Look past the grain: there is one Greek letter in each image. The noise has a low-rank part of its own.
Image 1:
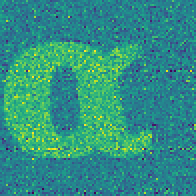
alpha
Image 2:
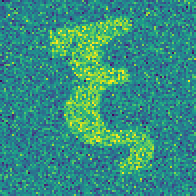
xi
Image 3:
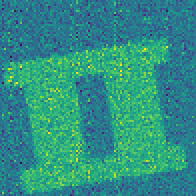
pi
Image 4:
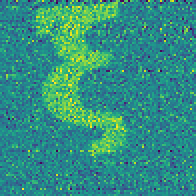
xi
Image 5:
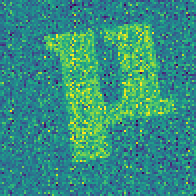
mu
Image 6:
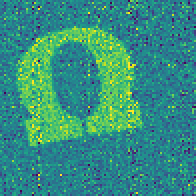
omega
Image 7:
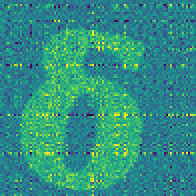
delta
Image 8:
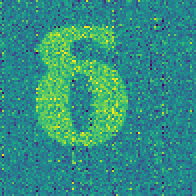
delta
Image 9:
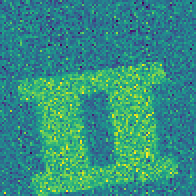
pi
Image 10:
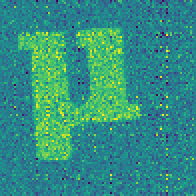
mu
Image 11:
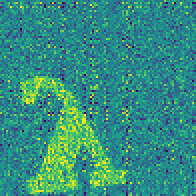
lambda
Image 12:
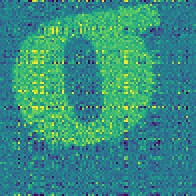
sigma
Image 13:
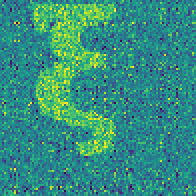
xi
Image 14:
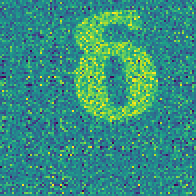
delta
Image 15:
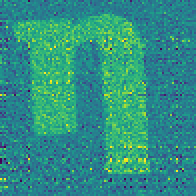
eta
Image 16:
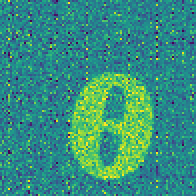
theta
